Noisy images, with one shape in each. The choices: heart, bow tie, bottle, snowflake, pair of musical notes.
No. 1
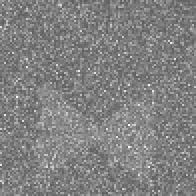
light bow tie
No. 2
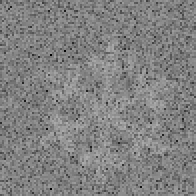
light snowflake
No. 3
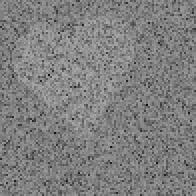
light heart
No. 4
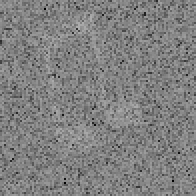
light pair of musical notes
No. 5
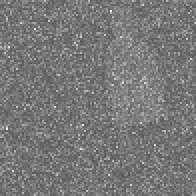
light bottle
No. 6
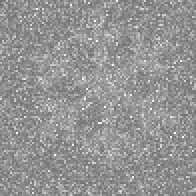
light snowflake
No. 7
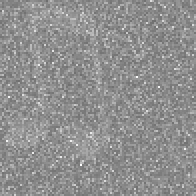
light pair of musical notes
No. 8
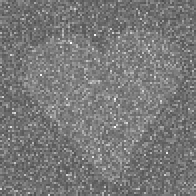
light heart
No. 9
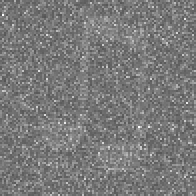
light pair of musical notes
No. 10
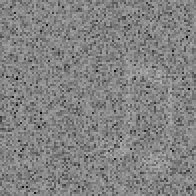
light pair of musical notes
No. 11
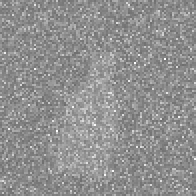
light bottle
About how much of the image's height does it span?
two thirds
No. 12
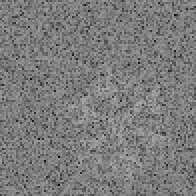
light snowflake
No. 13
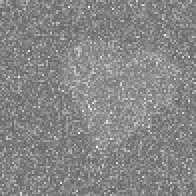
light heart
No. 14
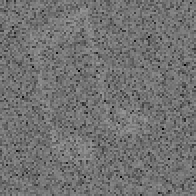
light pair of musical notes
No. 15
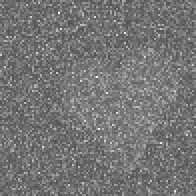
light heart
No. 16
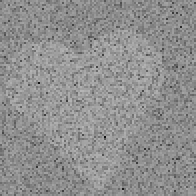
light heart
